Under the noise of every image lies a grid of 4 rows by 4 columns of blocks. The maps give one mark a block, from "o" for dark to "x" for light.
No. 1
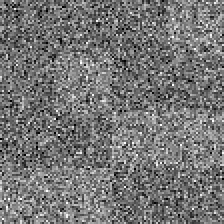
o o o x
o x o o
o o x x
x x o o
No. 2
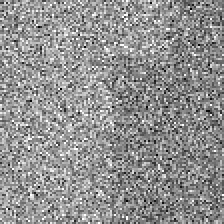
x x x o
x x o o
x x o o
x x o o
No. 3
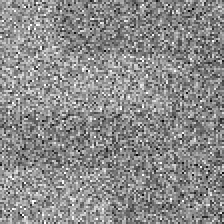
x o o o
x x x o
o o o o
x x o o
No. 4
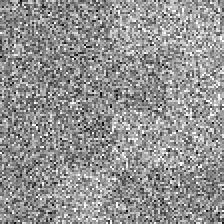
o o x x
o o o x
o o x x
o x o o
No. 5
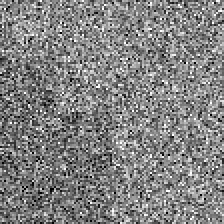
x x x x
o x x x
o o x x
o o x x
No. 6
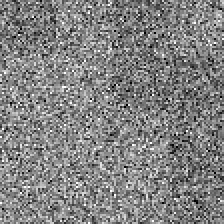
o x o x
x x o o
x x x o
x x x o
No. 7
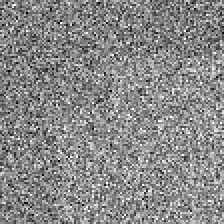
o o o o
o o x x
o x x x
o x x x
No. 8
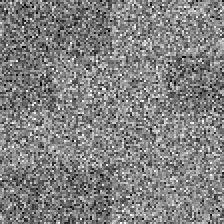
o o x x
o x x o
x x x x
o o x x
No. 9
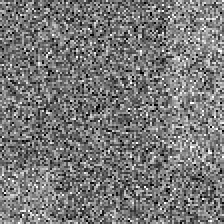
o o o x
o o o x
o o o x
x o o o
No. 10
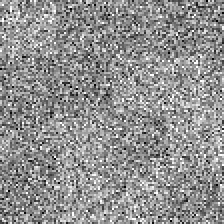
x o o o
o o x x
o x o x
o x x o
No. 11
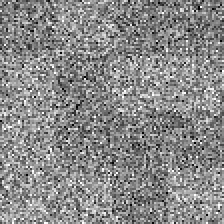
o x o o
x o x x
x o o o
x x o x
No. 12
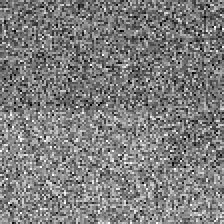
o o o o
o o o o
x x x o
x x x x
